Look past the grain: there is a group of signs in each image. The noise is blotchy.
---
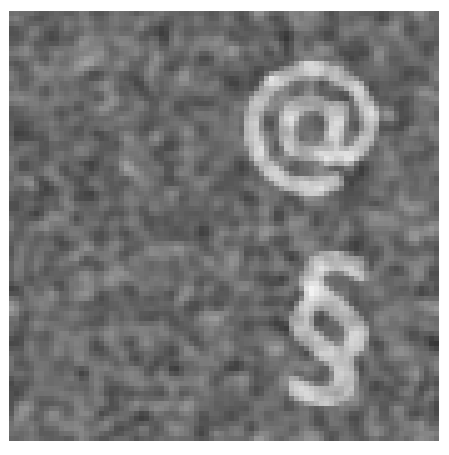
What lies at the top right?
at sign
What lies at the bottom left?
nothing
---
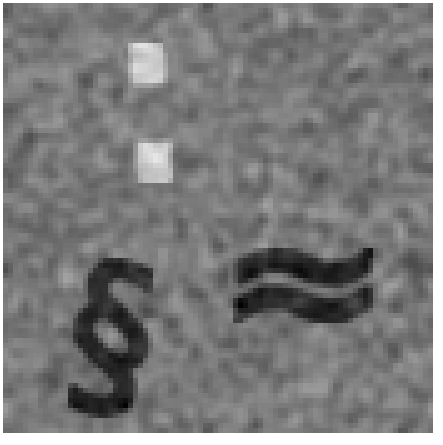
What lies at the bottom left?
section sign
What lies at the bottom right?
approximately sign
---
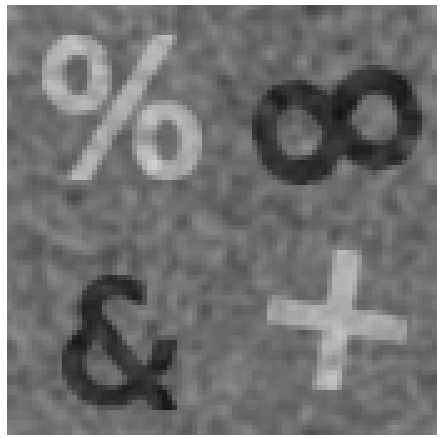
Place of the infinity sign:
top right
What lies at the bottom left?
ampersand
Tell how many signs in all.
4
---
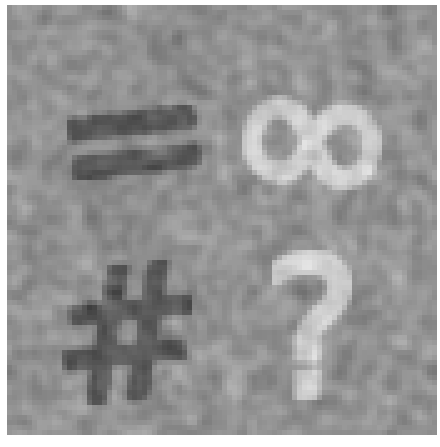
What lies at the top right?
infinity sign
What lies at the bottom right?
question mark
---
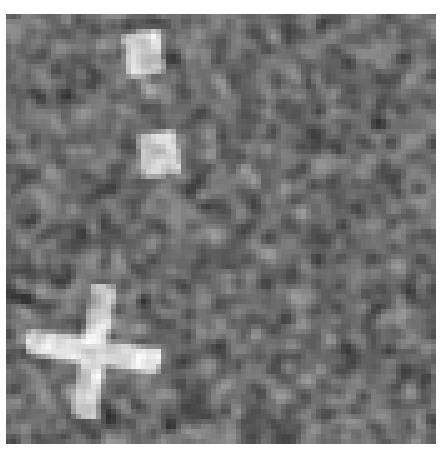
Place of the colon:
top left
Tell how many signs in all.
2
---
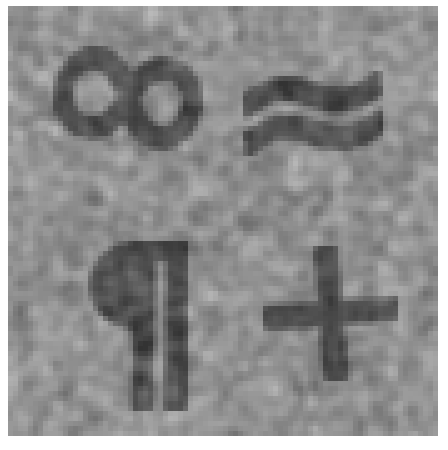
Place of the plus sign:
bottom right
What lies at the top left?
infinity sign
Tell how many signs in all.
4
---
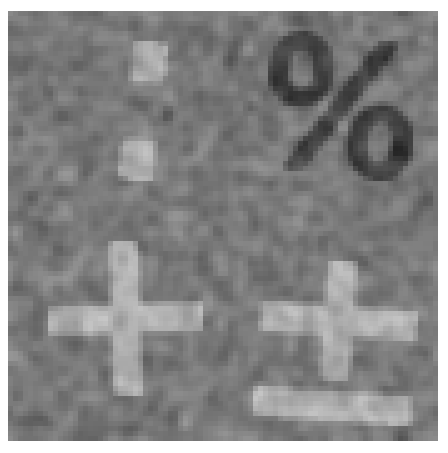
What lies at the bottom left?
plus sign
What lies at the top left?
colon
